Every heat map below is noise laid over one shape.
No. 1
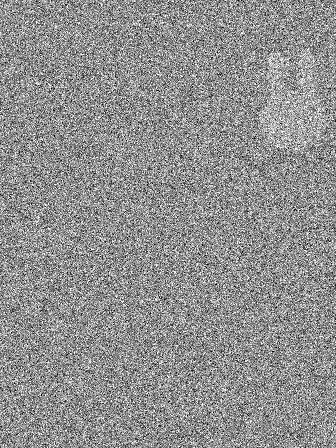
light rabbit's head, top right
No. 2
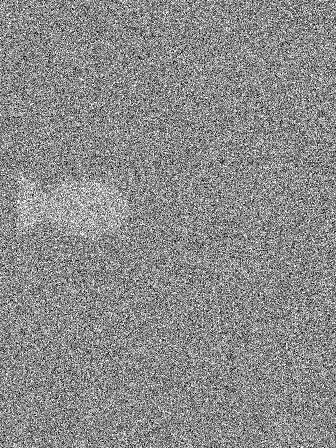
light fish, middle left
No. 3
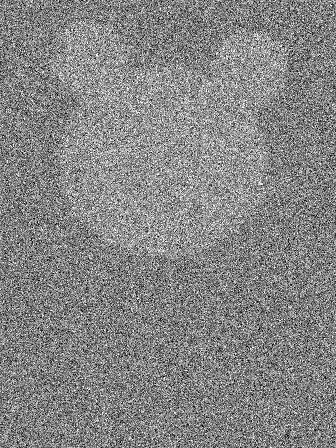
light bear's head
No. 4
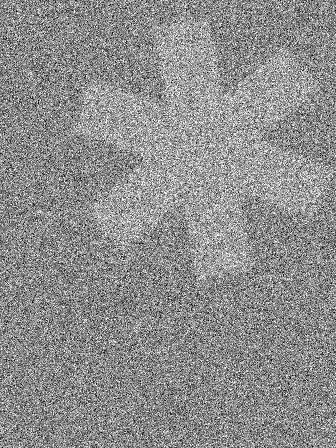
light asterisk
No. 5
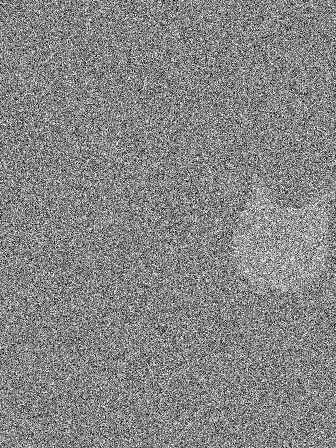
light cat's head, middle right
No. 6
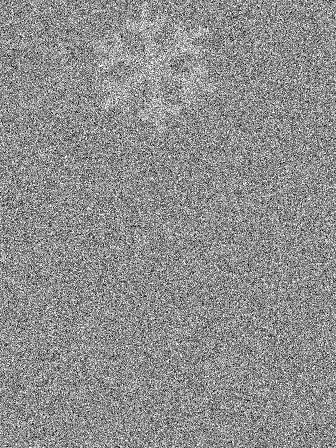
light snowflake, top middle
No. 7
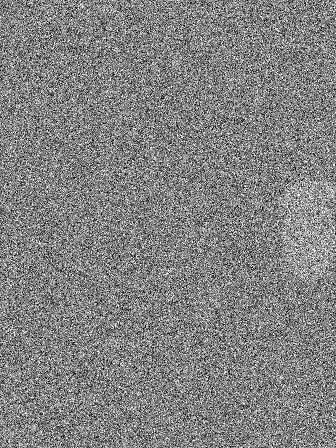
light footprint, middle right
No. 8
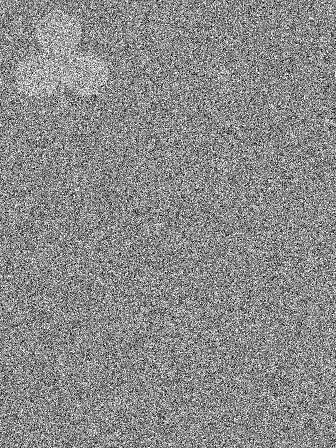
light club, top left
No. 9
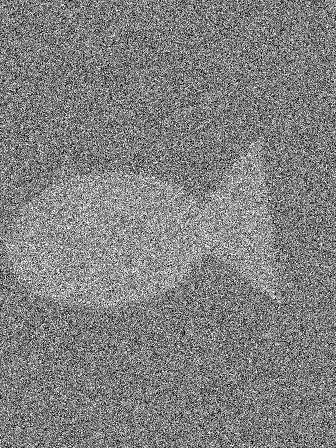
light fish
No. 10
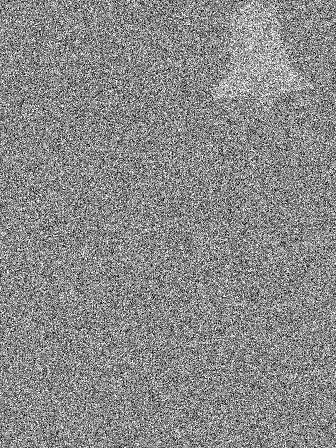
light bell, top right
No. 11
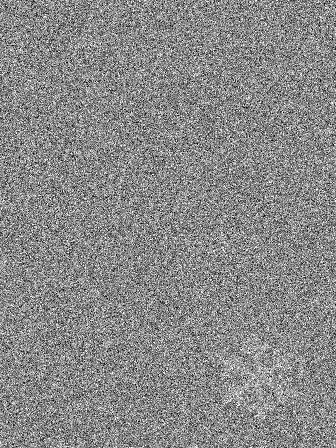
light snowflake, bottom right
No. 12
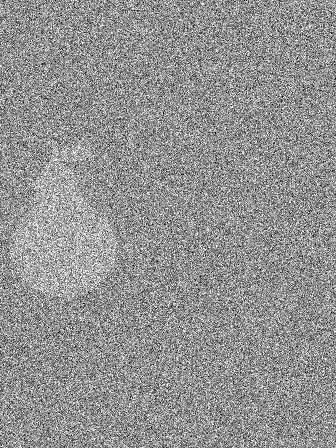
light pear, middle left
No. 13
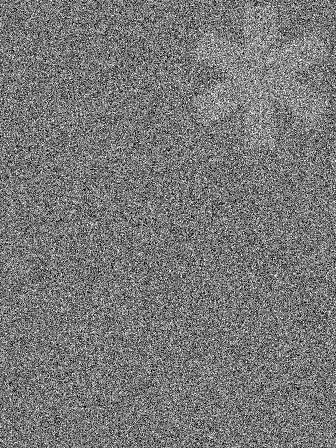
light asterisk, top right
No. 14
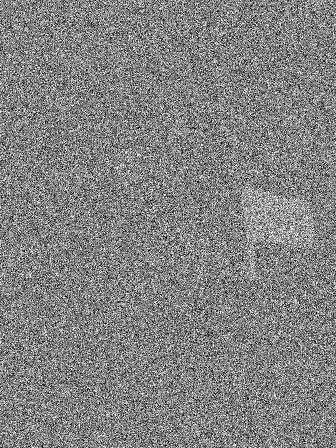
light flag, middle right
